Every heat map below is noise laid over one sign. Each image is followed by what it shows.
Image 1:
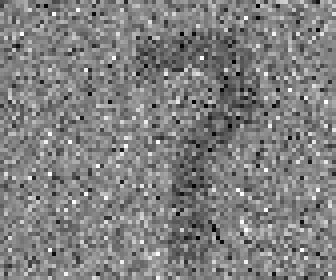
dark question mark
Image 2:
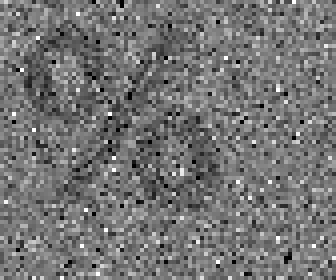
dark percent sign
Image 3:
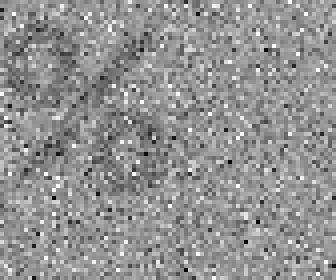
dark percent sign
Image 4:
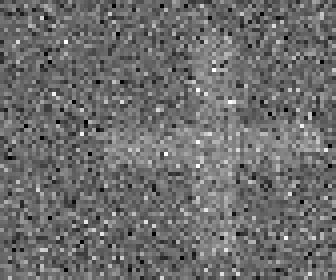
light plus sign
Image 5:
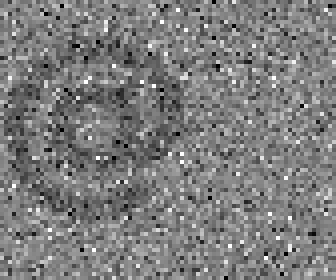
dark at sign
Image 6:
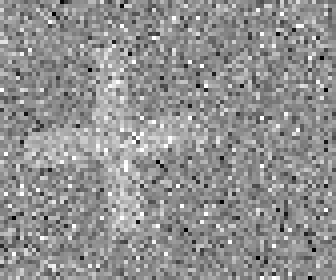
light plus sign
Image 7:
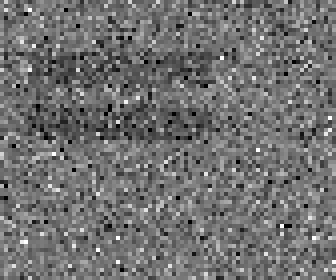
dark equals sign
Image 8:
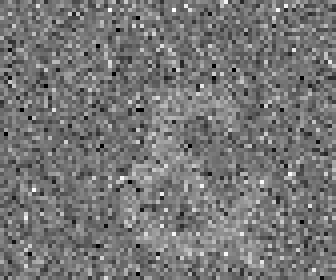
light ampersand
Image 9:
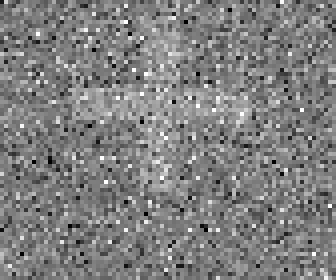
light plus sign
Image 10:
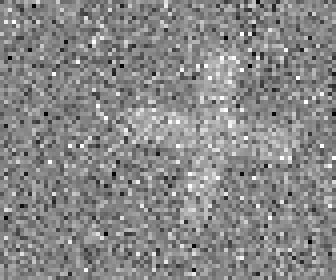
light plus sign
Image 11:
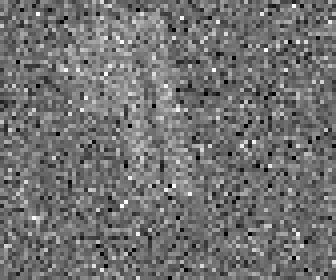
light pilcrow
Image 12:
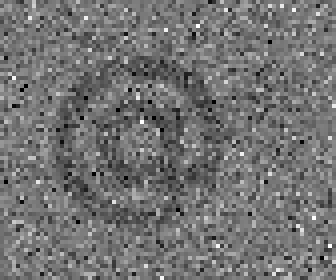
dark at sign
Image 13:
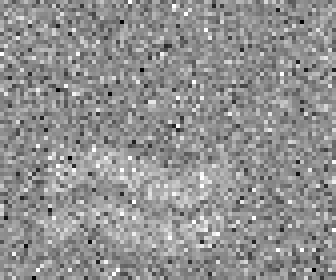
light approximately sign
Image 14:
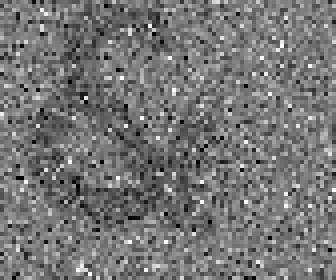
dark ampersand
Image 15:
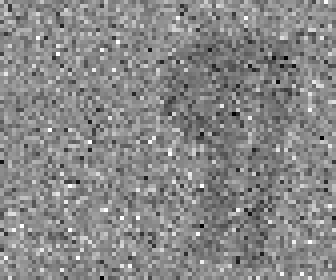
dark pilcrow
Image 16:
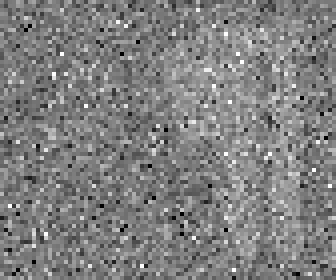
light pilcrow
